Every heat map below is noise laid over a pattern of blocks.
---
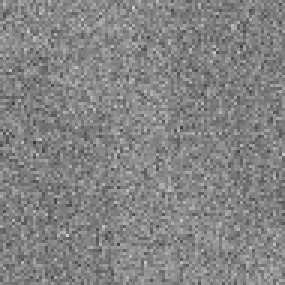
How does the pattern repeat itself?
the same after a half turn
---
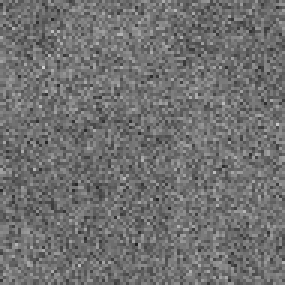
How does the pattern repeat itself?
mirrored about the diagonal from the bottom left
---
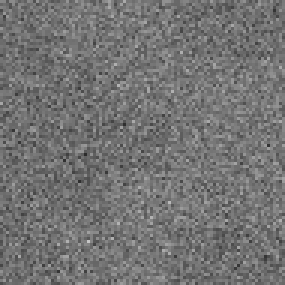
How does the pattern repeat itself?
top and bottom mirror each other
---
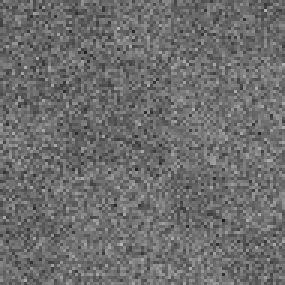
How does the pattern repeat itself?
mirrored about the diagonal from the top left
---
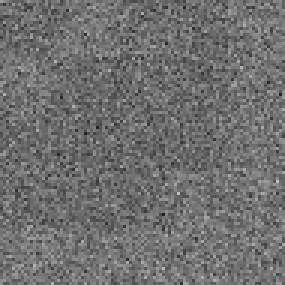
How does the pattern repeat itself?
mirrored about the diagonal from the top left
